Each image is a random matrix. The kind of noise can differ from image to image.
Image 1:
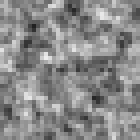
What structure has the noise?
blotchy
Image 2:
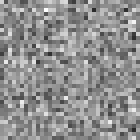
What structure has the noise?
low rank plus noise
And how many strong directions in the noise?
five to eight
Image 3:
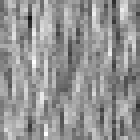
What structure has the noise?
streaked along the columns
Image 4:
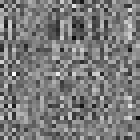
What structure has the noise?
low rank plus noise
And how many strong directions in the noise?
one
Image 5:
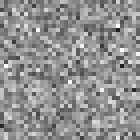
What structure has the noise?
independent entries
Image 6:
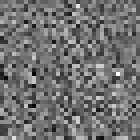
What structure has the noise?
low rank plus noise
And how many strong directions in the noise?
three or four
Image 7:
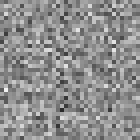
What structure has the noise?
low rank plus noise
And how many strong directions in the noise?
five to eight
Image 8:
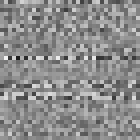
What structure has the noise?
rows of uneven size
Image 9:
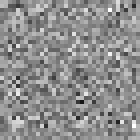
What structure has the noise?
low rank plus noise
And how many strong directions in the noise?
three or four
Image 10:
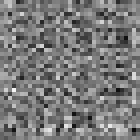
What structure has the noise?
low rank plus noise
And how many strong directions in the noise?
two
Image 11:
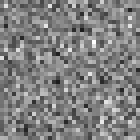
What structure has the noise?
independent entries
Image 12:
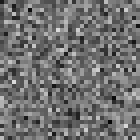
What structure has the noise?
independent entries
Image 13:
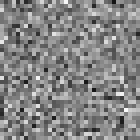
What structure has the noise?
low rank plus noise
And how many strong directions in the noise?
five to eight
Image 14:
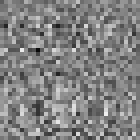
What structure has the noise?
low rank plus noise
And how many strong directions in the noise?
two
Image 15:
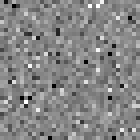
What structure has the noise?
heavy tails
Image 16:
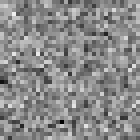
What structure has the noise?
low rank plus noise
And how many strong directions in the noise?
five to eight
